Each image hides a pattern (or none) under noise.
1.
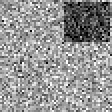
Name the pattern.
one block
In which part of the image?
top right
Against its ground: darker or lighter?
darker
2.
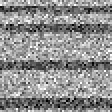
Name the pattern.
bands of rows
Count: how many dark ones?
4
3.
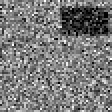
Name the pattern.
one block
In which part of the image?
top right
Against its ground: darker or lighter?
darker
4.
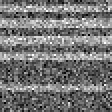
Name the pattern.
bands of rows
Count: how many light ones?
5
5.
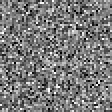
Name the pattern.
only noise
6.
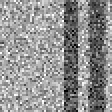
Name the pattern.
bands of columns
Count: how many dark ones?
2
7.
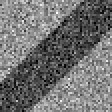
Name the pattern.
a diagonal band
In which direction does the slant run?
bottom left to top right
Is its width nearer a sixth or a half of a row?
a half
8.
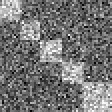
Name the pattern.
blocks along the diagonal
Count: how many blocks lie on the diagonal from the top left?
5
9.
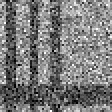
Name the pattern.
bands of rows crossing bands of columns
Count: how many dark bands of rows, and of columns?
1 and 3
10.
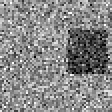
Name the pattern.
one block
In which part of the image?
middle right
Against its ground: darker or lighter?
darker
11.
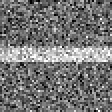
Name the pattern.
one band of rows
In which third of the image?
middle
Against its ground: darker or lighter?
lighter
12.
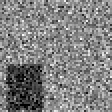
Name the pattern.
one block
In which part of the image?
bottom left
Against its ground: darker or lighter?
darker
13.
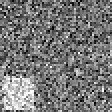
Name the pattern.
one block
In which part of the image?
bottom left
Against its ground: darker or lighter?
lighter
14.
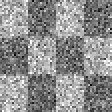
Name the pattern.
a checkerboard
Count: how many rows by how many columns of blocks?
3 by 4
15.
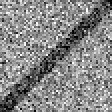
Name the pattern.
a diagonal band
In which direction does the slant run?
bottom left to top right
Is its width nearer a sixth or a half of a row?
a sixth
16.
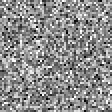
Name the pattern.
only noise
